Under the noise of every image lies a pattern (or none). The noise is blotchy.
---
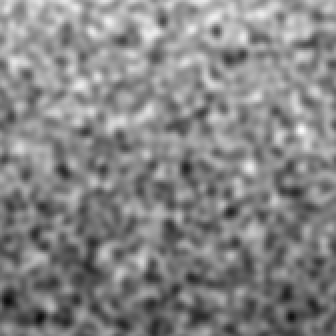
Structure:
a smooth slope
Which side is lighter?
top
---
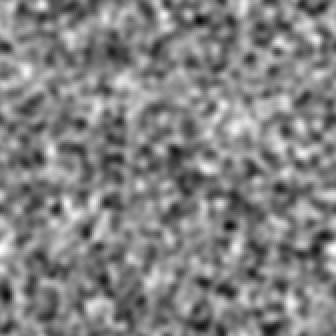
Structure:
only noise
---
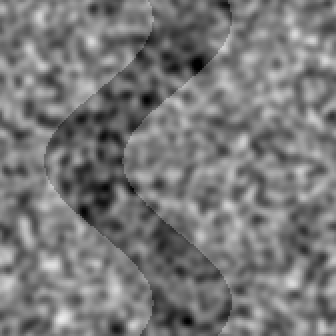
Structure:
a wavy band
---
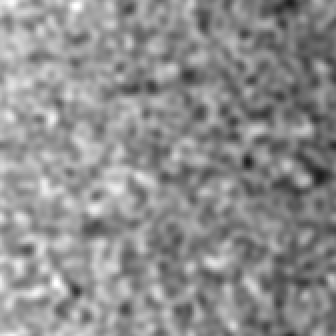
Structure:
a smooth slope
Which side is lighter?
left
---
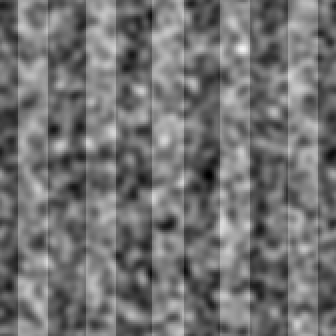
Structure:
vertical stripes
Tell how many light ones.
5
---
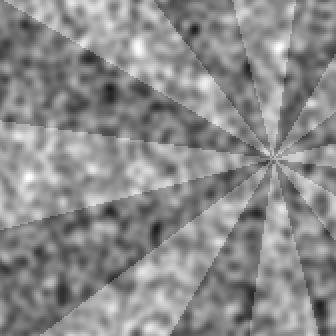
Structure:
spokes from one point
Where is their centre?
middle right
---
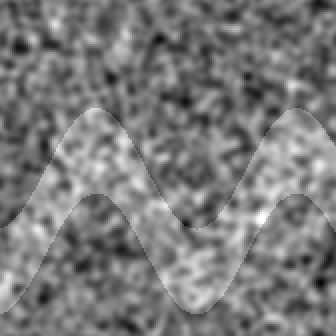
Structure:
a wavy band
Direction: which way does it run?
left to right
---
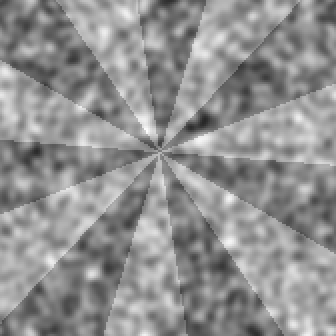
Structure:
spokes from one point
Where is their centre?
centre
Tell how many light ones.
7
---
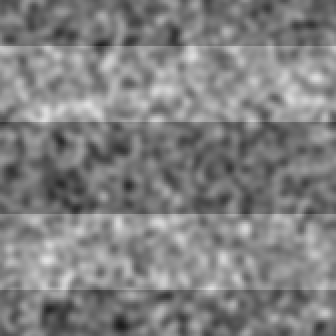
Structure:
horizontal stripes
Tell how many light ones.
2
